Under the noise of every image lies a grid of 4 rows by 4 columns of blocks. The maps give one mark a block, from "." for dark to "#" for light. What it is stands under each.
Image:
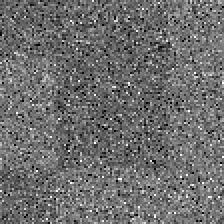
...#
#..#
#..#
.###
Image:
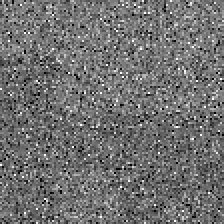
####
.###
....
.#..
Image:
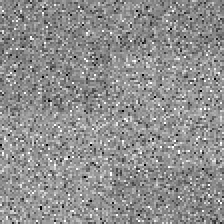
....
..##
####
##..
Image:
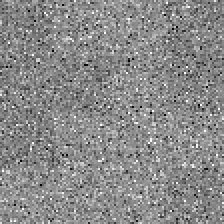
.##.
..#.
.###
###.
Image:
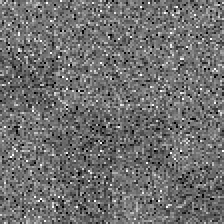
####
.###
#..#
#.#.
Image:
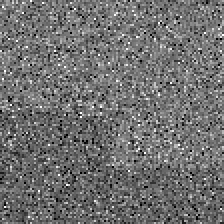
####
####
..##
....
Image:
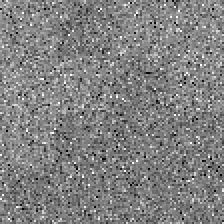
#.##
##.#
#...
....
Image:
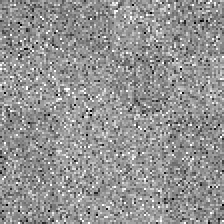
..#.
##.#
.##.
.##.
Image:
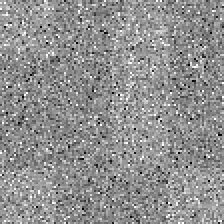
#.#.
..#.
..#.
#..#
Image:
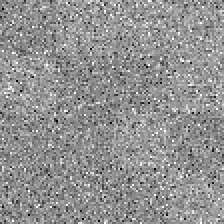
.###
#..#
..#.
...#
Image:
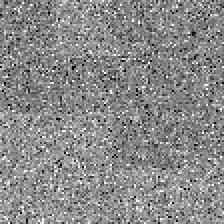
.#..
....
##..
####
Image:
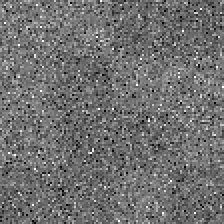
##..
#.##
#..#
..#.
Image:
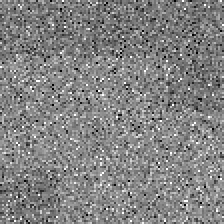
....
###.
####
.###
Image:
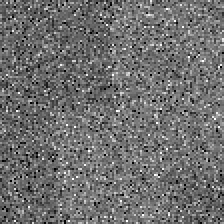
..##
..##
.###
.##.
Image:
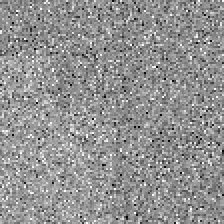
....
#...
##..
##..
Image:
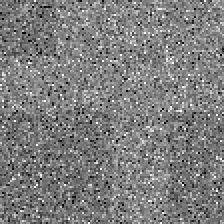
.###
####
..#.
..#.
